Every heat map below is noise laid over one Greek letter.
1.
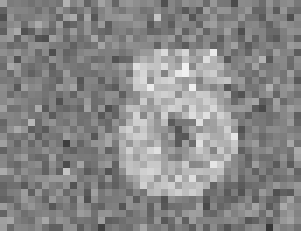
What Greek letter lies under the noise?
delta
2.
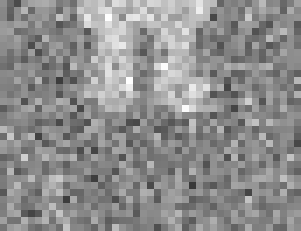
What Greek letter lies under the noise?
pi
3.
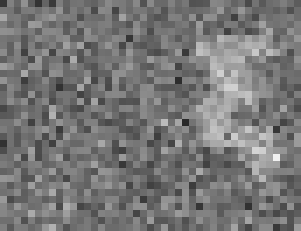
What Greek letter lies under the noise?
xi
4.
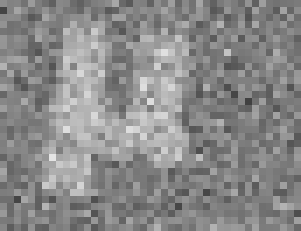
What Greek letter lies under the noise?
mu
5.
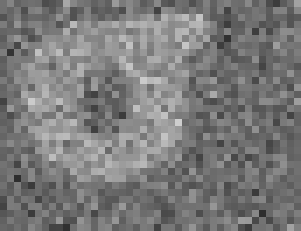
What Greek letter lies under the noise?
sigma
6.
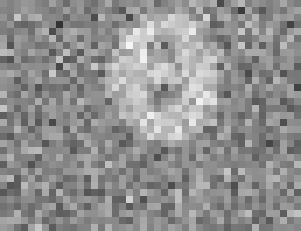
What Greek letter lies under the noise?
theta
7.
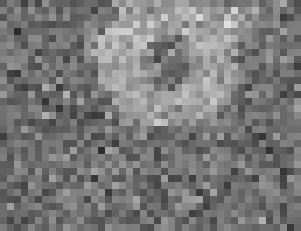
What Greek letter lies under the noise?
sigma
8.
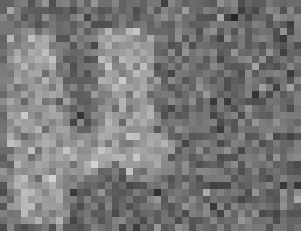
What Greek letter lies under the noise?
mu
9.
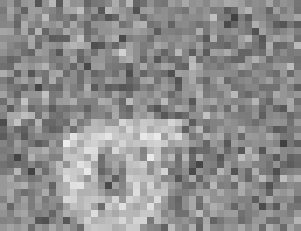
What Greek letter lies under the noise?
sigma
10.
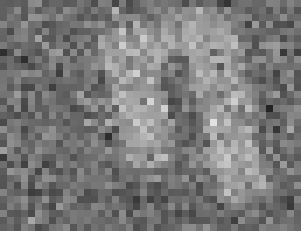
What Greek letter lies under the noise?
eta
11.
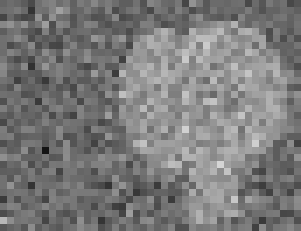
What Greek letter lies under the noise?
phi
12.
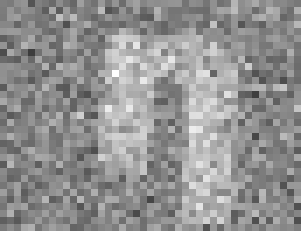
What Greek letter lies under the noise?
eta
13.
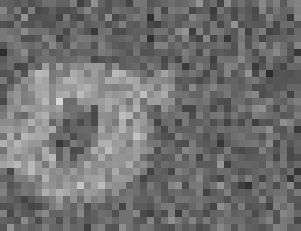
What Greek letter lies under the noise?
sigma
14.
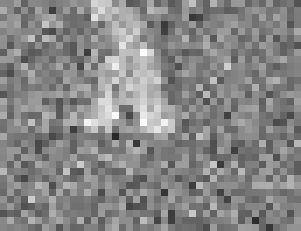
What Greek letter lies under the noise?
lambda
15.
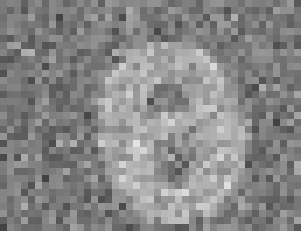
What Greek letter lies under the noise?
theta
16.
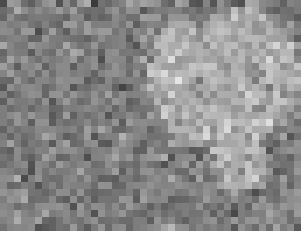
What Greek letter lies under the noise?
phi
